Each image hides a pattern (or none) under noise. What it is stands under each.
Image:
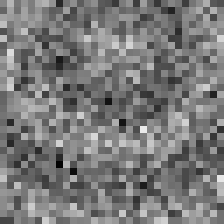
rings round one point
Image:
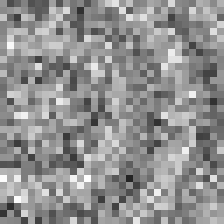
rings round one point
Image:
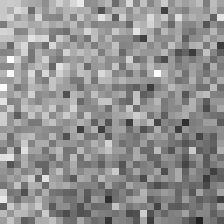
a smooth slope
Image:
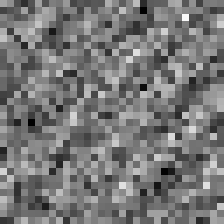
diagonal stripes
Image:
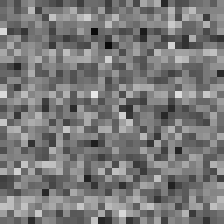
horizontal stripes
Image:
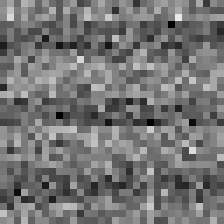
horizontal stripes
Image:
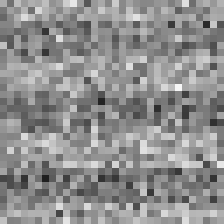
horizontal stripes
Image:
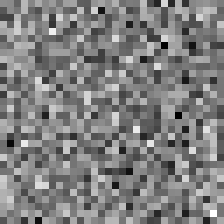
only noise
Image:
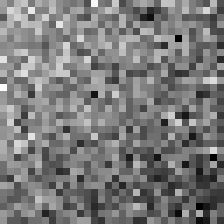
a smooth slope
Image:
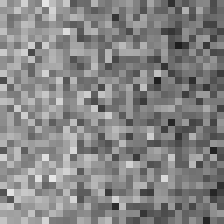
a smooth slope
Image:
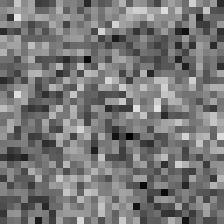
spokes from one point
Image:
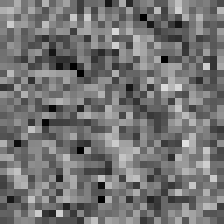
rings round one point
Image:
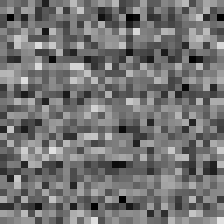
horizontal stripes
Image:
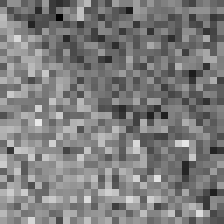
a sharp edge
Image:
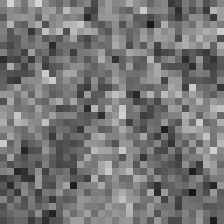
spokes from one point
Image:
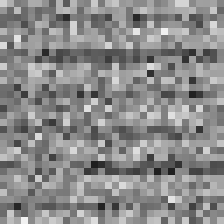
horizontal stripes
